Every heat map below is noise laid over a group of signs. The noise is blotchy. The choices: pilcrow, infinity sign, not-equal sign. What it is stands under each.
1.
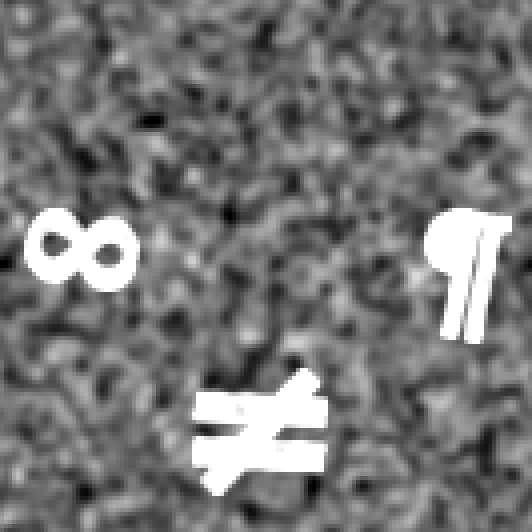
middle left: infinity sign; middle right: pilcrow; bottom middle: not-equal sign
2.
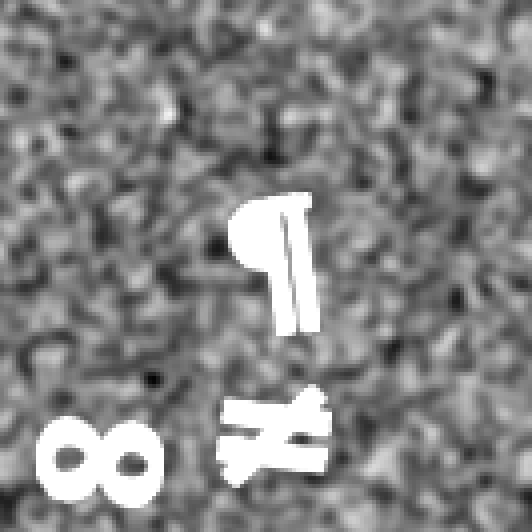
centre: pilcrow; bottom left: infinity sign; bottom middle: not-equal sign
